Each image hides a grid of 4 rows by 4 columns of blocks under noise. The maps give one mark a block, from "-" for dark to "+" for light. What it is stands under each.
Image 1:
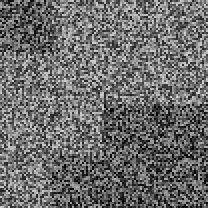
- + + +
+ + + +
+ + - -
+ - - -
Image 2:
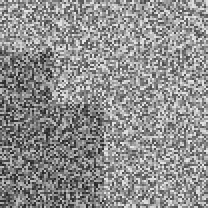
+ + + +
- + + +
- - + +
- - + +
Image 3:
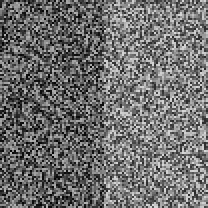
- - + +
- - + +
- - + +
- - + +
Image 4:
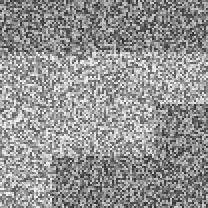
- - - -
+ + + +
+ + + -
+ - - -
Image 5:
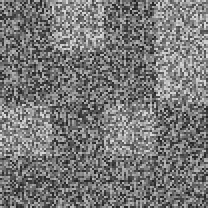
- + - +
- - - +
+ - + -
- - - -
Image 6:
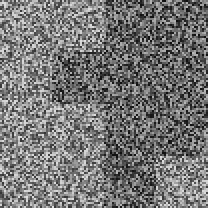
+ + - -
+ - - -
+ + - -
+ + - +
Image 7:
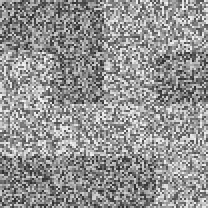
- - + +
+ - + -
+ + + +
- - - +
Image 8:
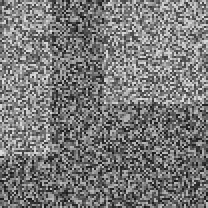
+ - + +
+ - + +
+ - - -
- - - -
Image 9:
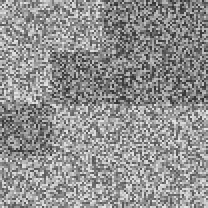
+ + - -
+ - - -
- + + +
+ + + +
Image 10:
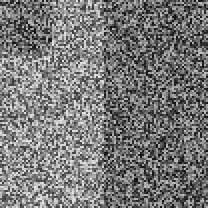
- + - -
+ + - -
+ + - -
+ + - -
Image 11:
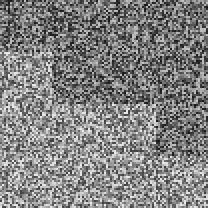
- - - -
+ - - -
+ + + -
+ + + +
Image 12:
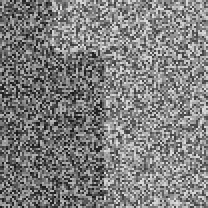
- + + +
- - + +
- - + +
- - + +
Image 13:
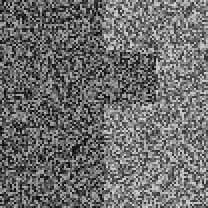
- - + +
- - - +
- - + +
- - + +
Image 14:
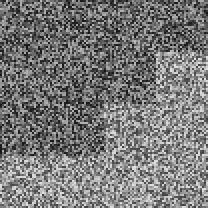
- - - -
- - - +
- - + +
+ + + +
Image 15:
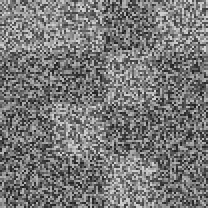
+ + - +
- - + -
- + - -
- - + -
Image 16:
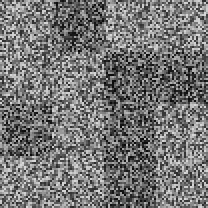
+ - + +
+ + - -
- + - +
+ + - +
